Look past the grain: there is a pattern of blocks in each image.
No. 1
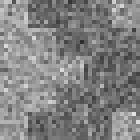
top and bottom mirror each other
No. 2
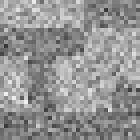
no symmetry
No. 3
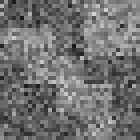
mirrored about the diagonal from the bottom left
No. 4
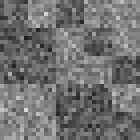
mirrored about the diagonal from the bottom left
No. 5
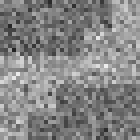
the same after a half turn
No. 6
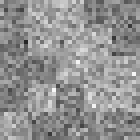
mirrored about the diagonal from the bottom left
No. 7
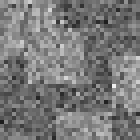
mirrored about the diagonal from the top left
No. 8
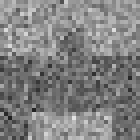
left and right mirror each other
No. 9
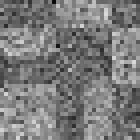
mirrored about the diagonal from the bottom left
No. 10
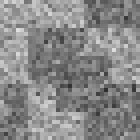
mirrored about the diagonal from the top left
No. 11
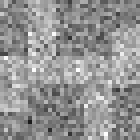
the same after a half turn
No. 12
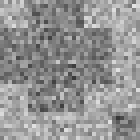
mirrored about the diagonal from the top left
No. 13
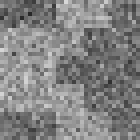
top and bottom mirror each other
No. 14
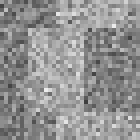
top and bottom mirror each other
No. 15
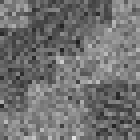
mirrored about the diagonal from the top left
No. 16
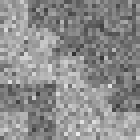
mirrored about the diagonal from the bottom left
